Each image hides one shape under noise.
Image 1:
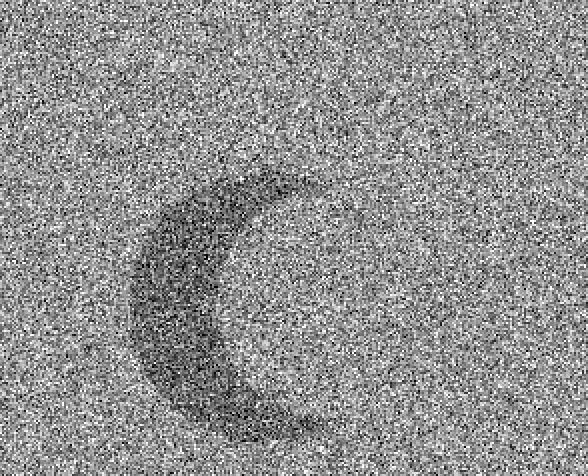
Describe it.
dark crescent
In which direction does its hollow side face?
right
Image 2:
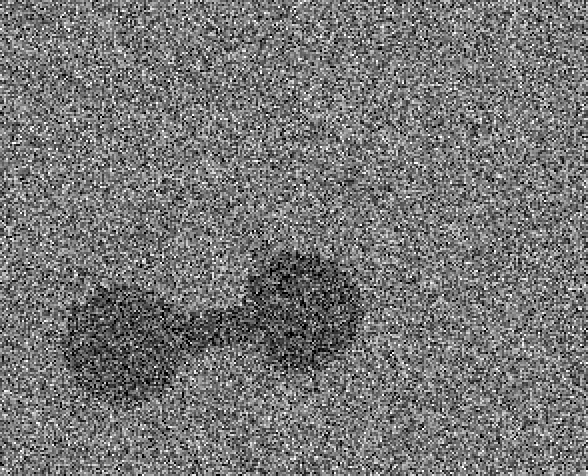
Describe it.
dark dumbbell
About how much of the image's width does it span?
half
